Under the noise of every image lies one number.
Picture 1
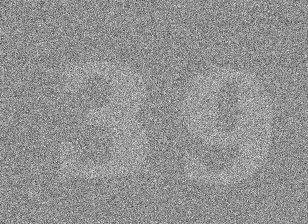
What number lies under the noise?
39
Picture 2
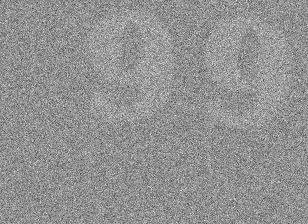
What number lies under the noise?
99
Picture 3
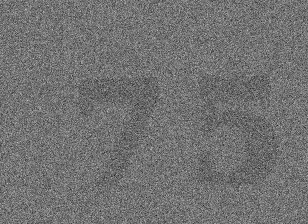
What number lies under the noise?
75
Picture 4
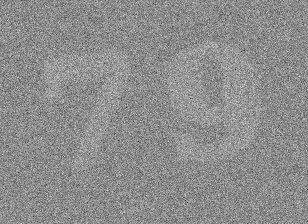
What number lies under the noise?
79
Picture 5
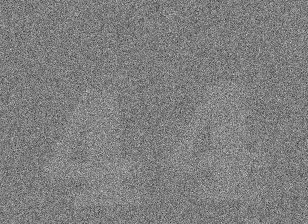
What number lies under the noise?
44
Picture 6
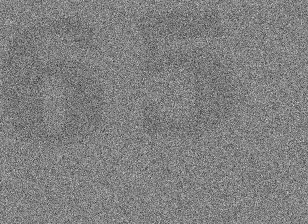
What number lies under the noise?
65
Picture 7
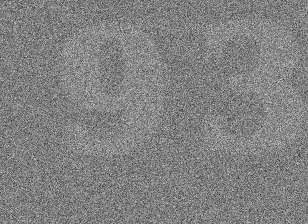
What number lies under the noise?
93
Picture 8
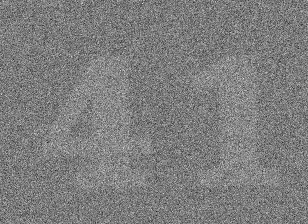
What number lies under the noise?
41
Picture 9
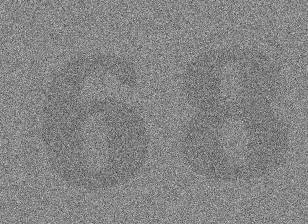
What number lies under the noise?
68
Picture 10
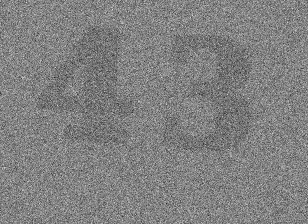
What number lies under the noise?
43
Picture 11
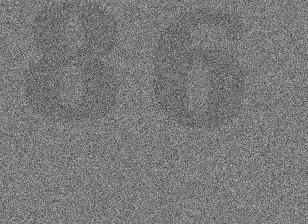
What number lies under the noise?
86
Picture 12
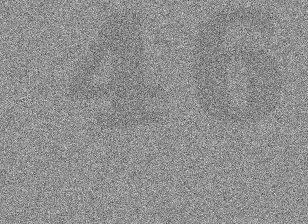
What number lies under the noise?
46
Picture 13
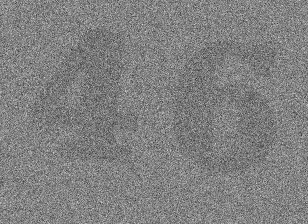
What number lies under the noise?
46
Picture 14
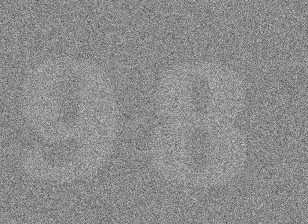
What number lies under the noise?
98
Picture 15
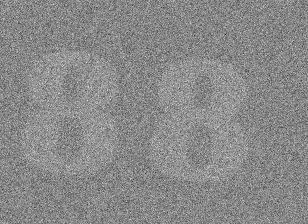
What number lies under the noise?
88
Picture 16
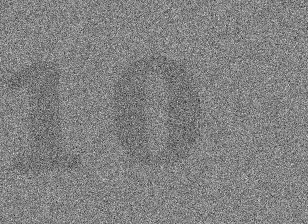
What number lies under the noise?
10
